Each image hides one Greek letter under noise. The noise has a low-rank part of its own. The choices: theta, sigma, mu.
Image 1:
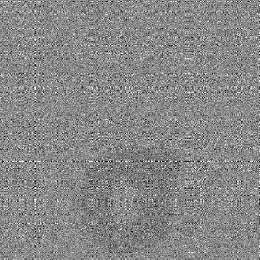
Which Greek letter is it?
sigma
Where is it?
bottom middle
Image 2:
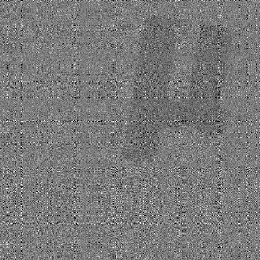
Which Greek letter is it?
mu
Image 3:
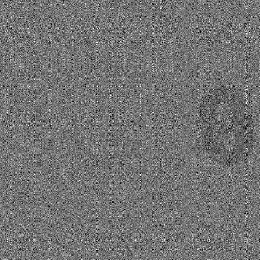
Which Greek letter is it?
theta
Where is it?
middle right
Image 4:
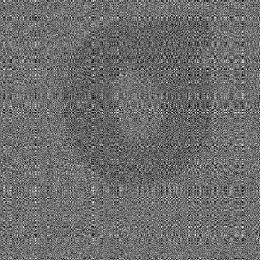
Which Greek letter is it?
sigma
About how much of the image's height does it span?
two thirds
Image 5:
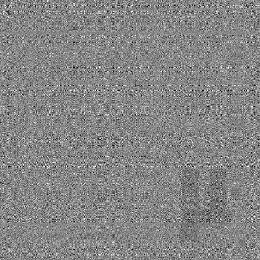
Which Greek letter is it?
mu
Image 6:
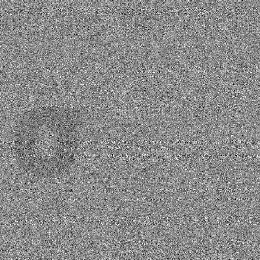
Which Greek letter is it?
sigma
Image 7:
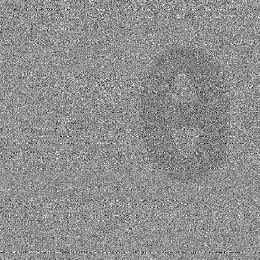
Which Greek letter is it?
theta
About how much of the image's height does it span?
half
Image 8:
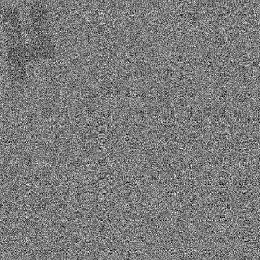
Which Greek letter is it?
mu
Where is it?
top left
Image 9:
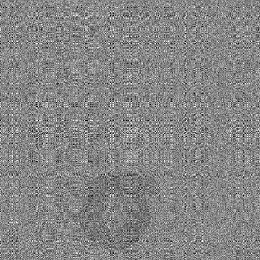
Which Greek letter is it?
sigma
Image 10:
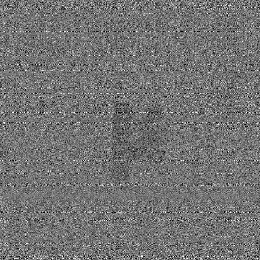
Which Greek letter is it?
mu
